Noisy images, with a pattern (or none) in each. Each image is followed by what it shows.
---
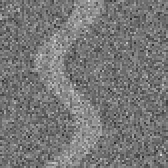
a wavy band
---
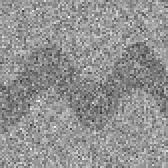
a wavy band
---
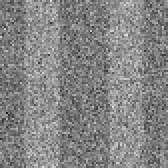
vertical stripes
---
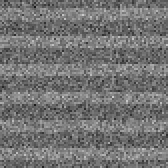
horizontal stripes
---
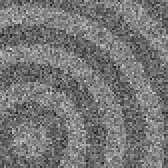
rings round one point
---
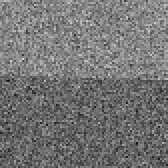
a sharp edge
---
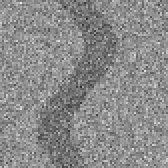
a wavy band
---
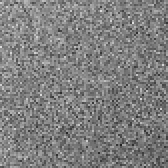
a smooth slope
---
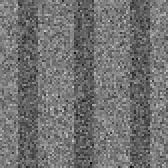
vertical stripes
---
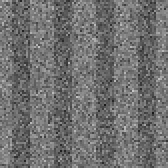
vertical stripes
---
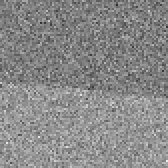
a sharp edge
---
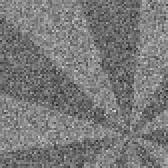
spokes from one point
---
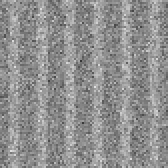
vertical stripes
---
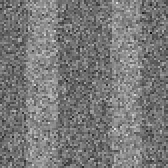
vertical stripes
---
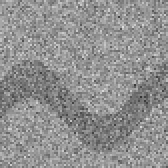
a wavy band
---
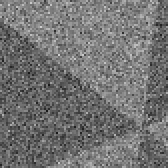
spokes from one point
